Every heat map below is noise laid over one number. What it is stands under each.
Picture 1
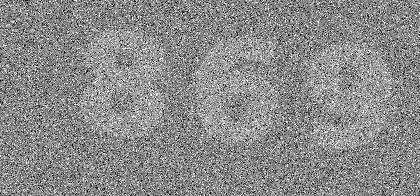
869
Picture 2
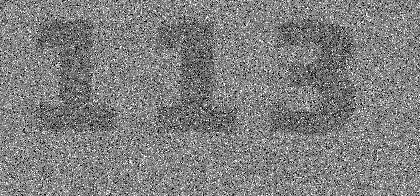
113
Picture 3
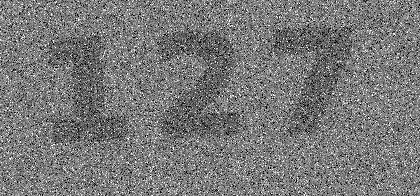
127
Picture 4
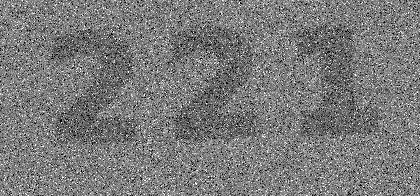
221
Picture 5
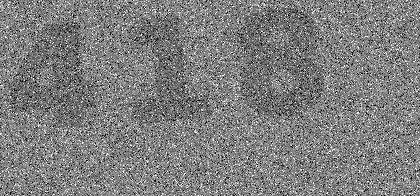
418
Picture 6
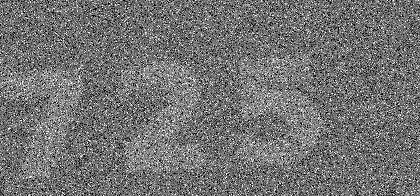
725
